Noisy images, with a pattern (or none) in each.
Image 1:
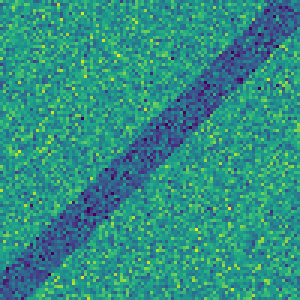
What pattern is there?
a diagonal band
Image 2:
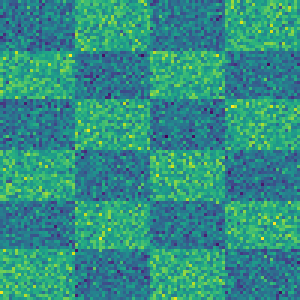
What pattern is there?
a checkerboard
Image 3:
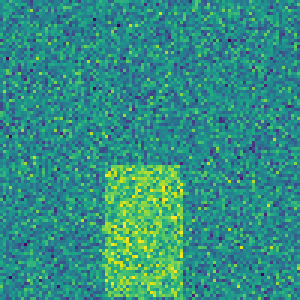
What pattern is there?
one block
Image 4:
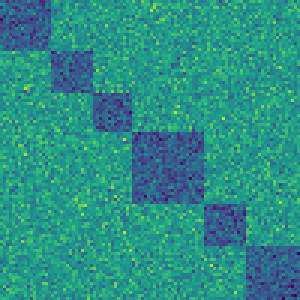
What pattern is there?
blocks along the diagonal
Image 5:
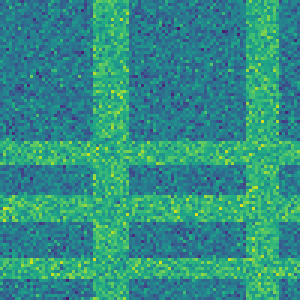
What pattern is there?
bands of rows crossing bands of columns
